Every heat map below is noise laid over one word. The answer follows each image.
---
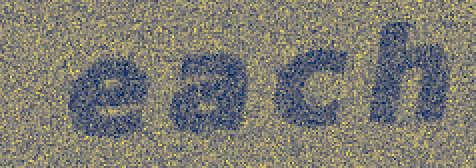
each
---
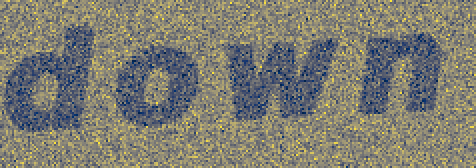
down
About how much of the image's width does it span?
nearly all
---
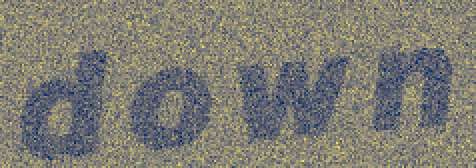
down
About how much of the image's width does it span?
nearly all
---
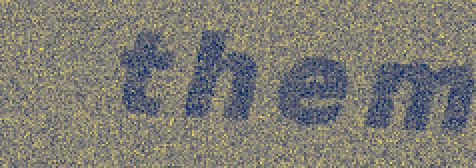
them
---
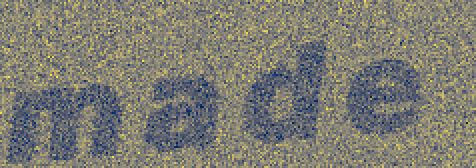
made
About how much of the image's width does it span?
nearly all
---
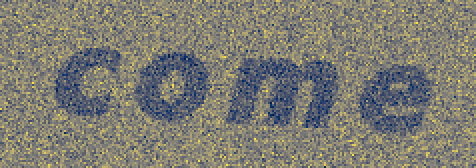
come
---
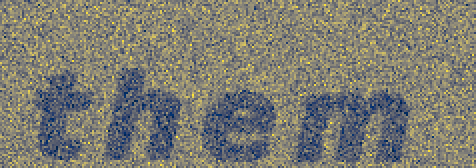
them
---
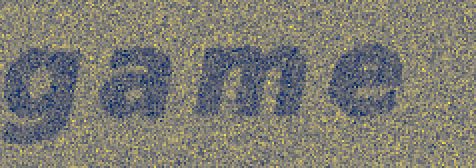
game
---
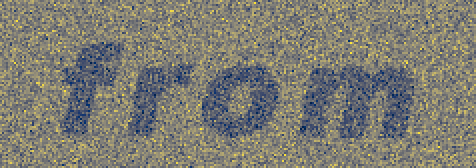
from
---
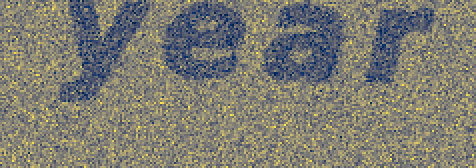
year
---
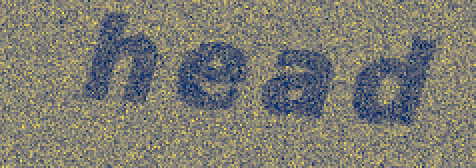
head
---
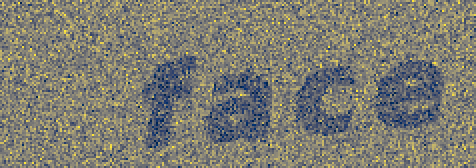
face
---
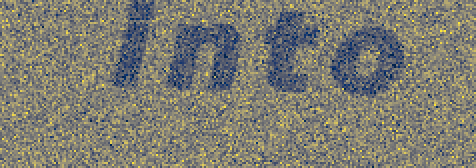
into
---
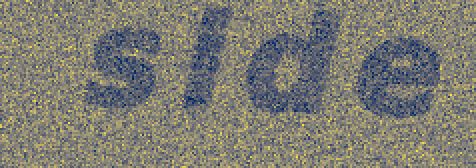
side
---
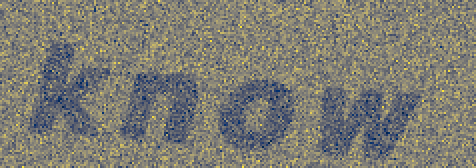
know
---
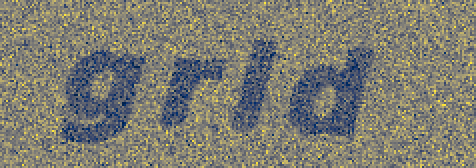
grid
